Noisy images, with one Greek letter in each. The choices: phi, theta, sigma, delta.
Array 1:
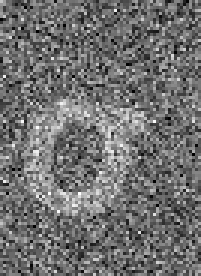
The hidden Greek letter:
sigma
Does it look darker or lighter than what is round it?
lighter
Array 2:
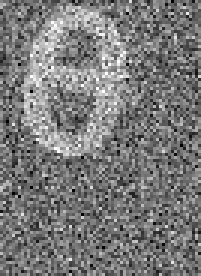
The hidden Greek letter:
theta
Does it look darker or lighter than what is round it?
lighter
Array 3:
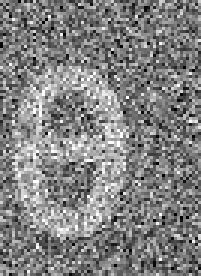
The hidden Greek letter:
theta
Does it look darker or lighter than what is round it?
lighter
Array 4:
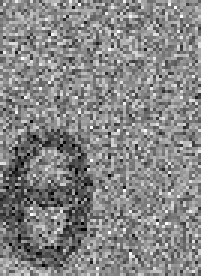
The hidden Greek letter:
theta
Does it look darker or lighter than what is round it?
darker
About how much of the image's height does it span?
half
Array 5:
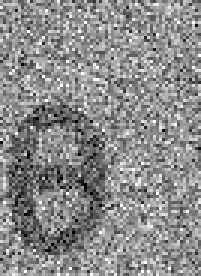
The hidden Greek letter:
theta
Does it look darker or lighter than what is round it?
darker
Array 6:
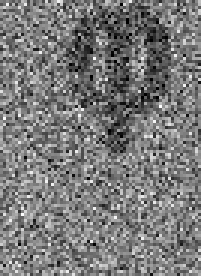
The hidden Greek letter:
phi
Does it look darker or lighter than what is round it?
darker
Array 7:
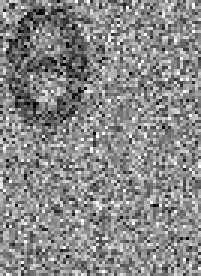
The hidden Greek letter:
theta
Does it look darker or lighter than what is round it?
darker
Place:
top left
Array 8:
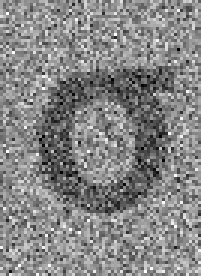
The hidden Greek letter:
sigma
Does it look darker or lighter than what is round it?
darker
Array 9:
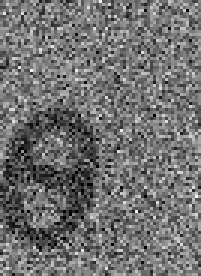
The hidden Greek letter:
theta
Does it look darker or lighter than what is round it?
darker
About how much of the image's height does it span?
half
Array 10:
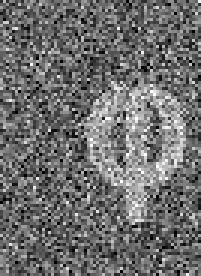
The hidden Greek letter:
phi
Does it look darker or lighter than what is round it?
lighter
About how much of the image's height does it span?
half
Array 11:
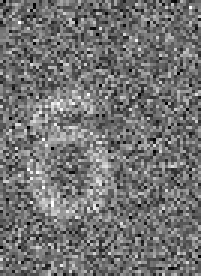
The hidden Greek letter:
delta
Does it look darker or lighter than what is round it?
lighter
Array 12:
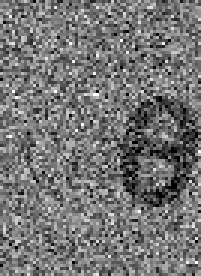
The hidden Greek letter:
theta
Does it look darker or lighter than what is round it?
darker
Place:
middle right
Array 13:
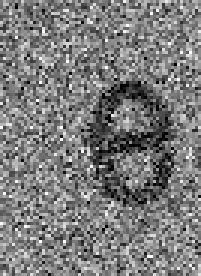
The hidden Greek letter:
theta
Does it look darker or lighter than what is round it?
darker
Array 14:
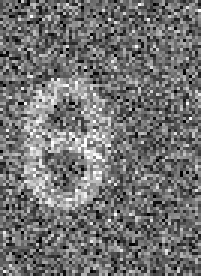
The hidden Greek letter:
theta
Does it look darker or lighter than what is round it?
lighter
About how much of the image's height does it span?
half
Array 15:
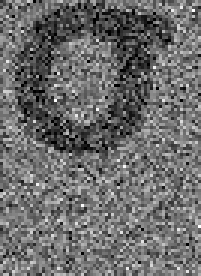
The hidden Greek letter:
sigma
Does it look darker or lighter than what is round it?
darker
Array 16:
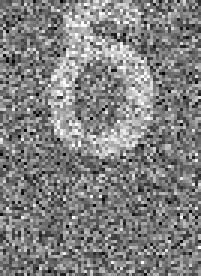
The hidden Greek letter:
delta
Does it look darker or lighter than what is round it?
lighter
